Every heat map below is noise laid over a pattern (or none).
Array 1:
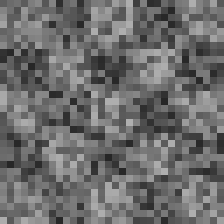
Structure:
a checkerboard
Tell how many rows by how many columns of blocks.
5 by 5
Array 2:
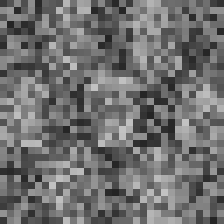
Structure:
a checkerboard
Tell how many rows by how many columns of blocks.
3 by 5
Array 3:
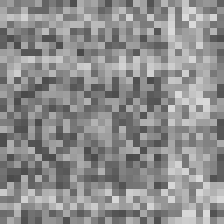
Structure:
bands of rows crossing bands of columns
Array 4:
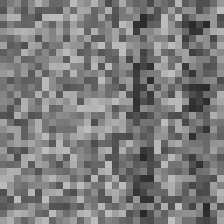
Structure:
bands of columns
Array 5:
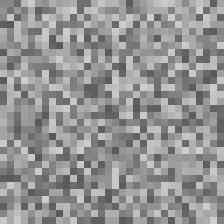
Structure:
only noise
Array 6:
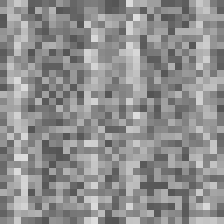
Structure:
bands of columns
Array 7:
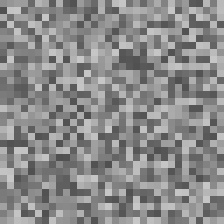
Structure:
only noise
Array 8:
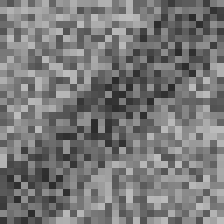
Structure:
a diagonal band
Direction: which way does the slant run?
bottom left to top right
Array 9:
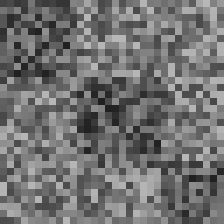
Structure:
blocks along the diagonal
